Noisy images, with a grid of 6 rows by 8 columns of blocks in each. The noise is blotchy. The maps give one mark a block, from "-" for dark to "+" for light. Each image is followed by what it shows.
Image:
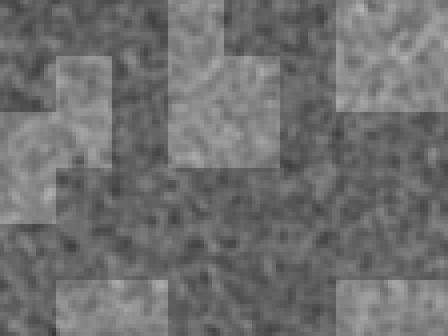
- - - + - - + +
- + - + + - + +
+ + - + + - - -
+ - - - - - - -
- - - - - - - -
- + + - - - + +
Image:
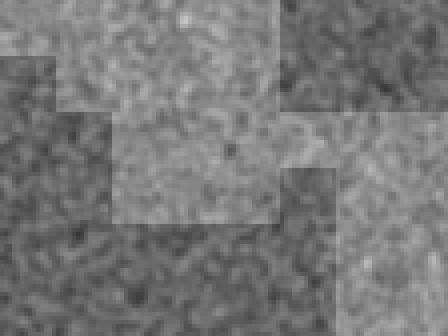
+ + + + + - - -
- + + + + - - -
- - + + + + + +
- - + + + - + +
- - - - - - + +
- - - - - - + +
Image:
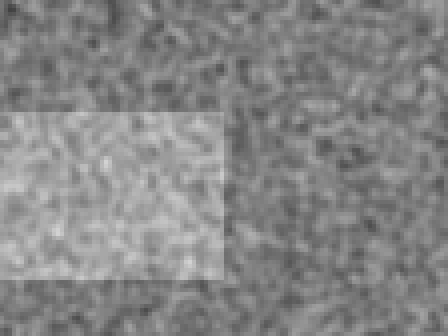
- - - - - - - -
- - - - - - - -
+ + + + - - - -
+ + + + - - - -
+ + + + - - - -
- - - - - - - -
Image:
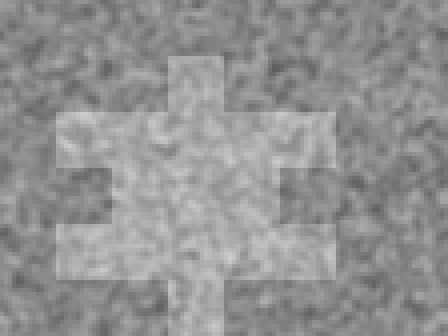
- - - - - - - -
- - - + - - - -
- + + + + + - -
- - + + + - - -
- + + + + + - -
- - - + - - - -
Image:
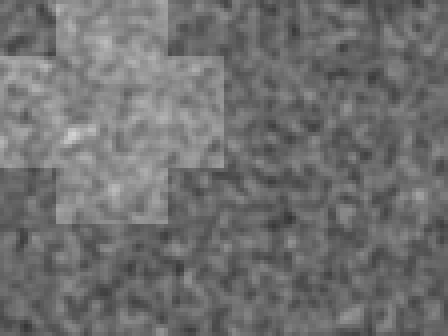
- + + - - - - -
+ + + + - - - -
+ + + + - - - -
- + + - - - - -
- - - - - - - -
- - - - - - - -
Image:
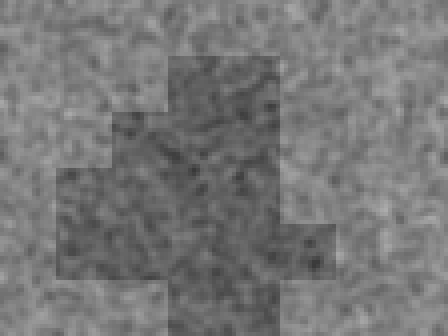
+ + + + + + + +
+ + + - - + + +
+ + - - - + + +
+ - - - - + + +
+ - - - - - + +
+ + + - - + + +
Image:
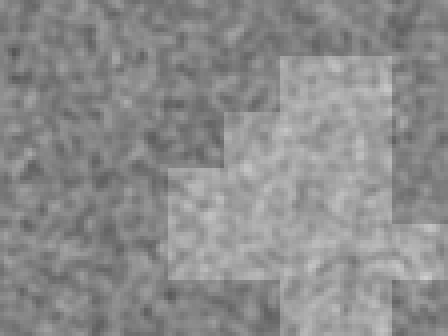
- - - - - - - -
- - - - - + + -
- - - - + + + -
- - - + + + + -
- - - + + + + +
- - - - - + + -
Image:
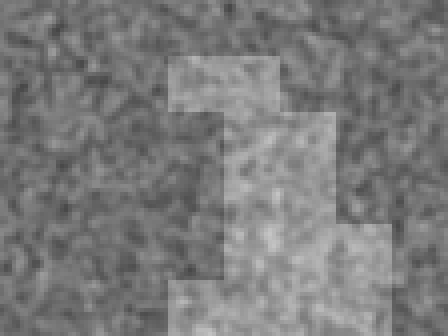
- - - - - - - -
- - - + + - - -
- - - - + + - -
- - - - + + - -
- - - - + + + -
- - - + + + + -
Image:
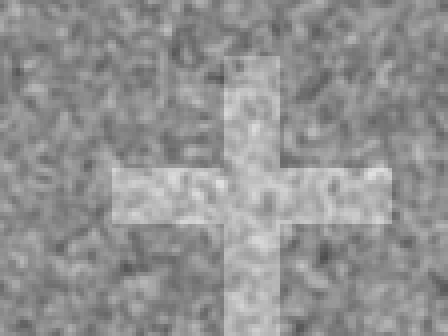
- - - - - - - -
- - - - + - - -
- - - - + - - -
- - + + + + + -
- - - - + - - -
- - - - + - - -
